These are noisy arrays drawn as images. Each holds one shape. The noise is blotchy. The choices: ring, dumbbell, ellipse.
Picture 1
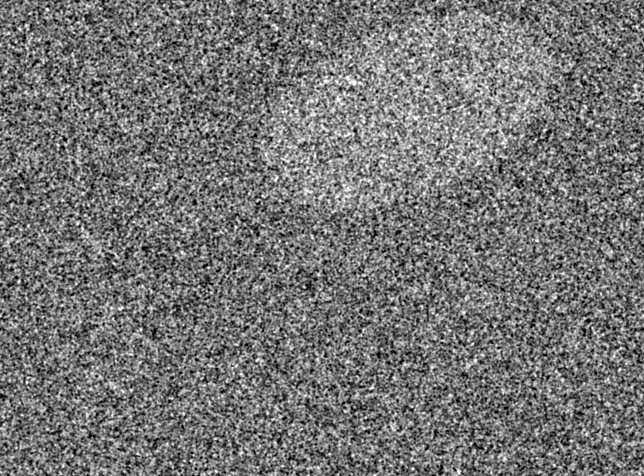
ellipse
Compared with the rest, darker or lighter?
lighter
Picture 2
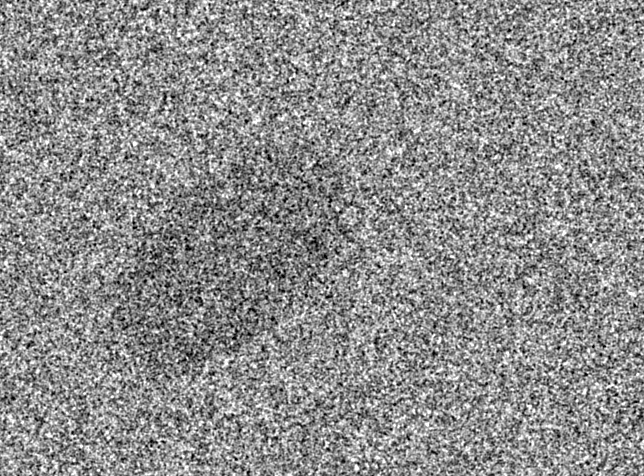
ellipse
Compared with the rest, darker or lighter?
darker
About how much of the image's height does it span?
half
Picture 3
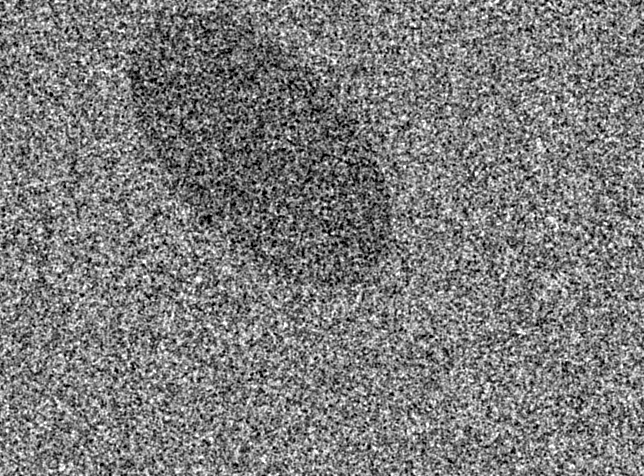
ellipse
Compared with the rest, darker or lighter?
darker
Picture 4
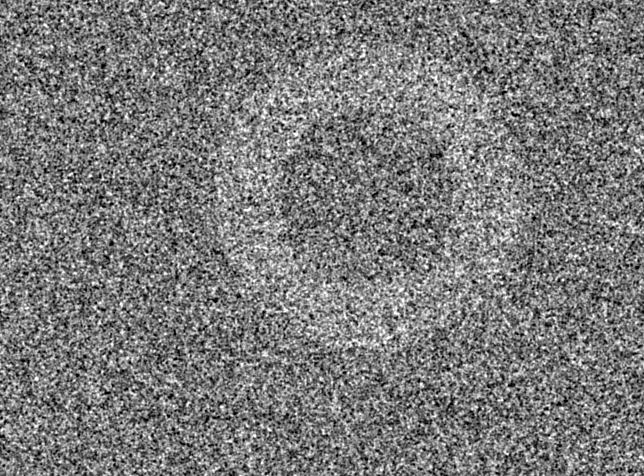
ring
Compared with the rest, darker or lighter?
lighter
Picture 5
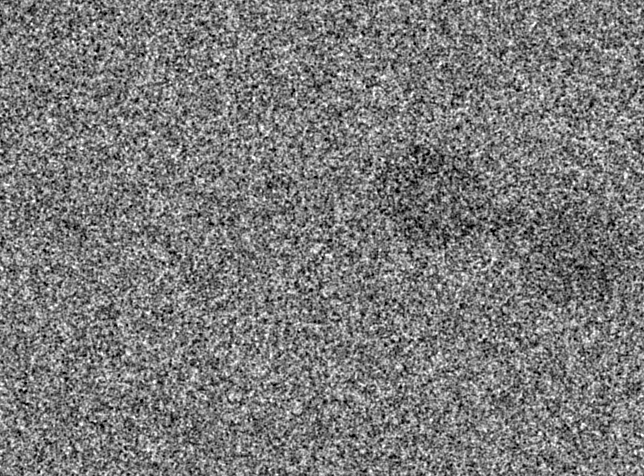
dumbbell
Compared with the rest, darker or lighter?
darker
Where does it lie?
middle right
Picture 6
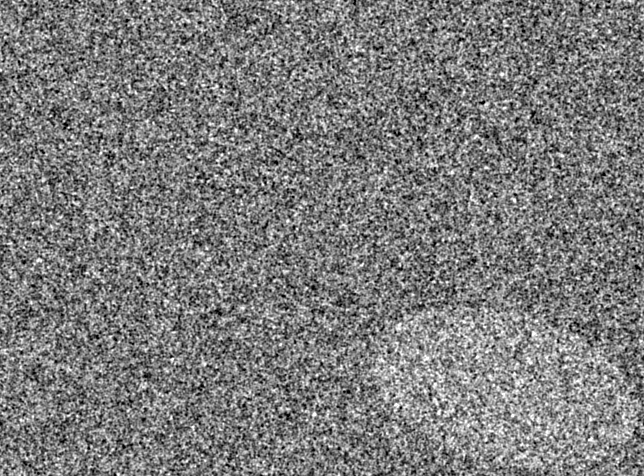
ellipse
